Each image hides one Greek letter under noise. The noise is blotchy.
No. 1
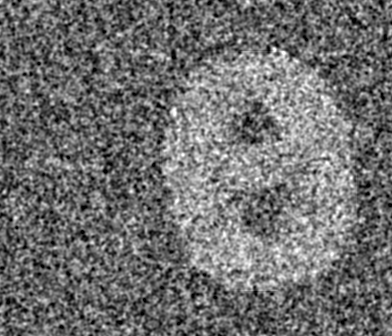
theta
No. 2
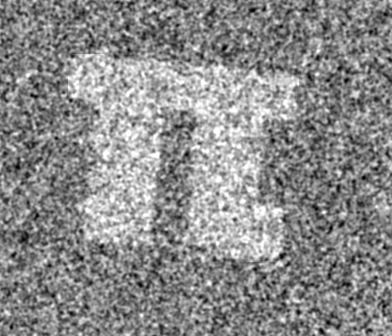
pi
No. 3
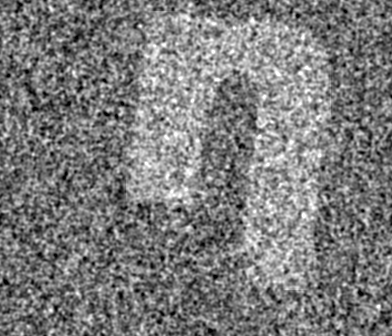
eta
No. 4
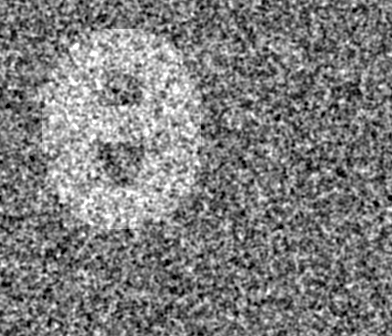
theta
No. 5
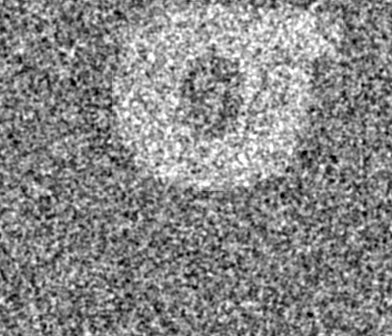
sigma
